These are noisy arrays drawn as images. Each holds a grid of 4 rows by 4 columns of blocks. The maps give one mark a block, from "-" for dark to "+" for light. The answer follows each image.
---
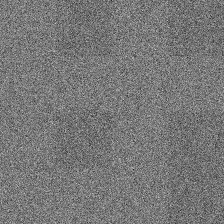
+ - + -
+ + + +
+ - + -
+ + + -
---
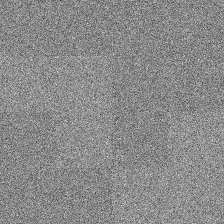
- - - -
+ + - -
- + - +
- - + +
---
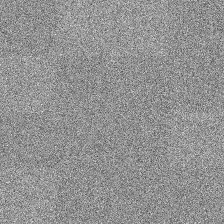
- + + -
+ - - -
- - - +
+ - - -
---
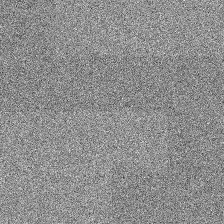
- + + +
- - - -
+ + + -
+ + - -
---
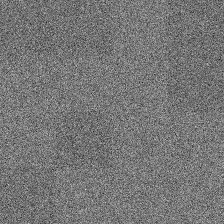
- - + -
+ + + -
+ - + +
- + + +
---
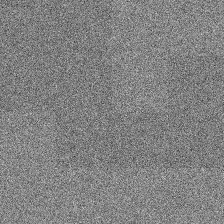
- - + +
- - + -
+ - - -
+ + + +
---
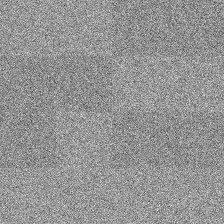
+ + - -
- - + +
- + - -
+ + + +
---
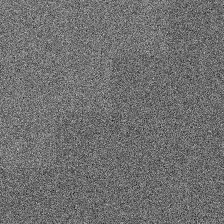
+ + + -
+ + - -
+ - - -
- - - -
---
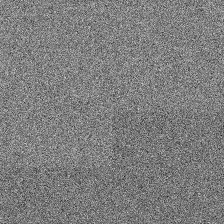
+ + + +
+ + + +
+ + - -
- - - -
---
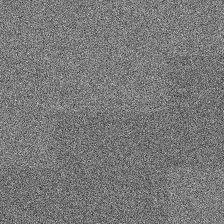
+ + + +
+ + + -
+ - - -
- - - +
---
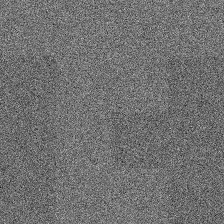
+ + + +
- + + -
- + - -
- + + -
